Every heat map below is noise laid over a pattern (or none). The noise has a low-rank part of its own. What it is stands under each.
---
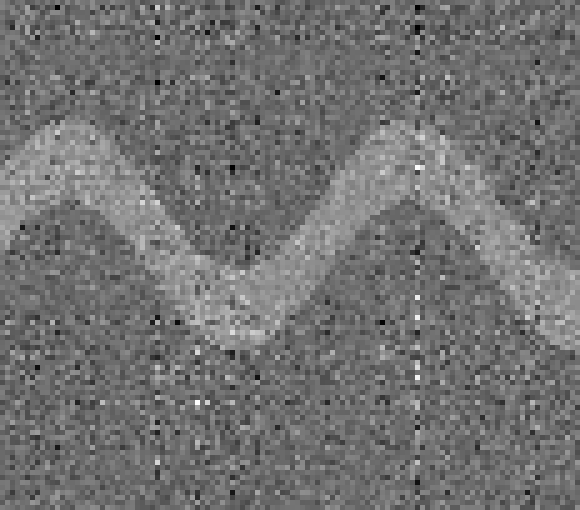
a wavy band
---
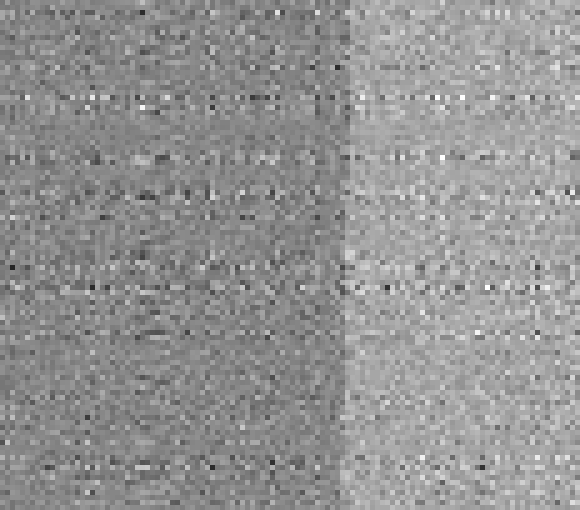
a sharp edge
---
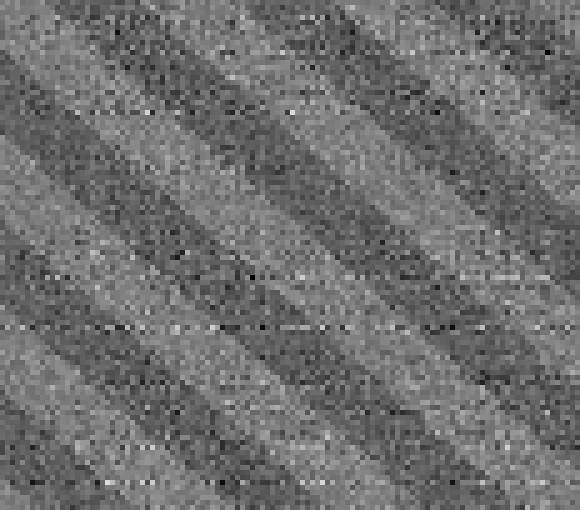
diagonal stripes
